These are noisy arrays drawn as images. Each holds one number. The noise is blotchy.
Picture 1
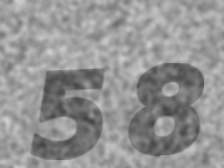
58
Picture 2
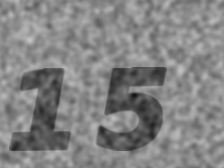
15
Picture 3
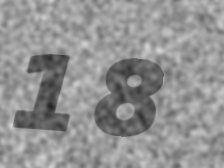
18
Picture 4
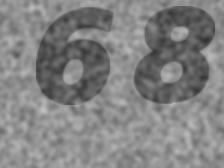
68
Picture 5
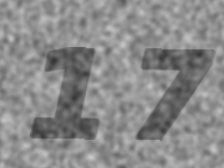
17
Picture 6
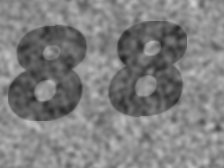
88
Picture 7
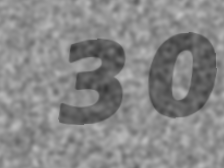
30
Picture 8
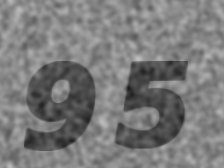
95
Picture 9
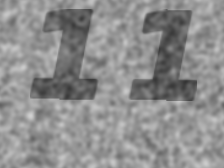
11
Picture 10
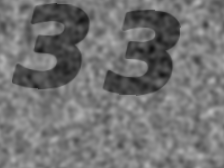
33
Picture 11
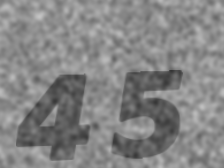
45
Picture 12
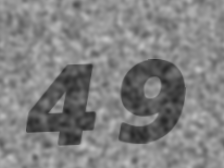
49
